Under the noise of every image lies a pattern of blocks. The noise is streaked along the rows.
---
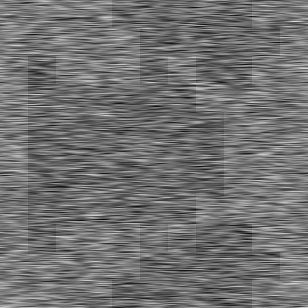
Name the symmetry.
top and bottom mirror each other
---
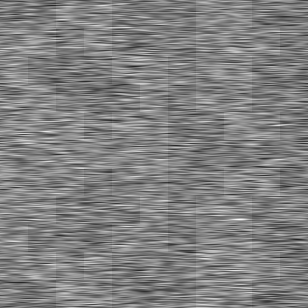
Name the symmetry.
top and bottom mirror each other
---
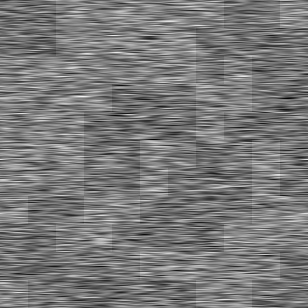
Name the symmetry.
mirrored about the diagonal from the top left
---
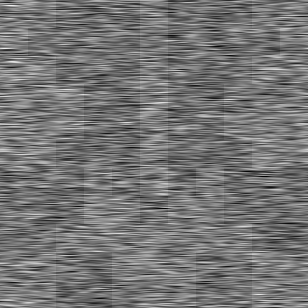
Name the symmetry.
left and right mirror each other
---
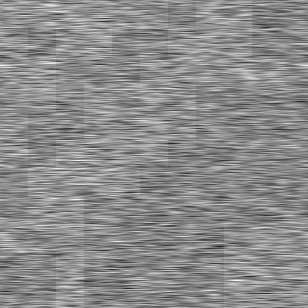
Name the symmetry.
mirrored about the diagonal from the top left
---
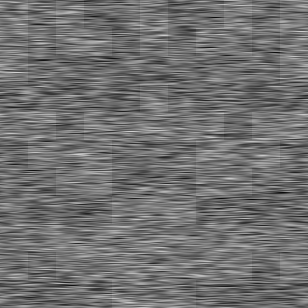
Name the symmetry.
left and right mirror each other
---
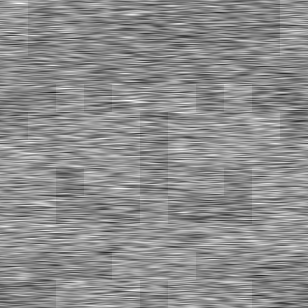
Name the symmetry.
left and right mirror each other
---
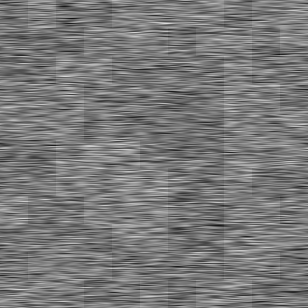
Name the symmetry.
no symmetry
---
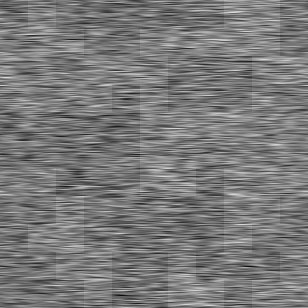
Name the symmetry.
no symmetry
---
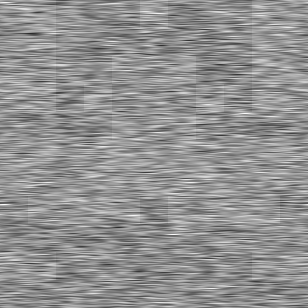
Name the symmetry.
left and right mirror each other
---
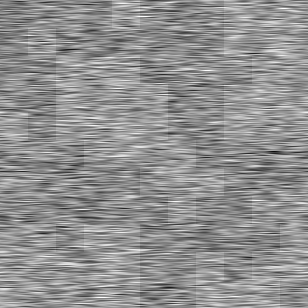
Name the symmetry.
mirrored about the diagonal from the top left
